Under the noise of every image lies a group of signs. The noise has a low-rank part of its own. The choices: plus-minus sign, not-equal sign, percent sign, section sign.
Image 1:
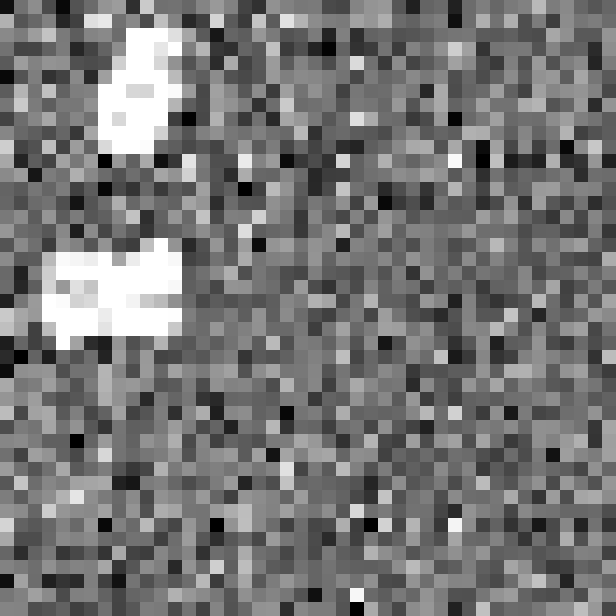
top left: section sign; middle left: not-equal sign
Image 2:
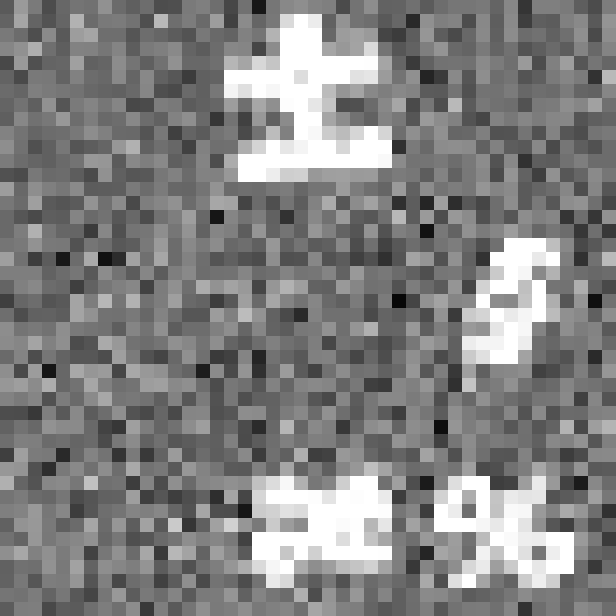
top middle: plus-minus sign; middle right: section sign; bottom middle: not-equal sign; bottom right: percent sign
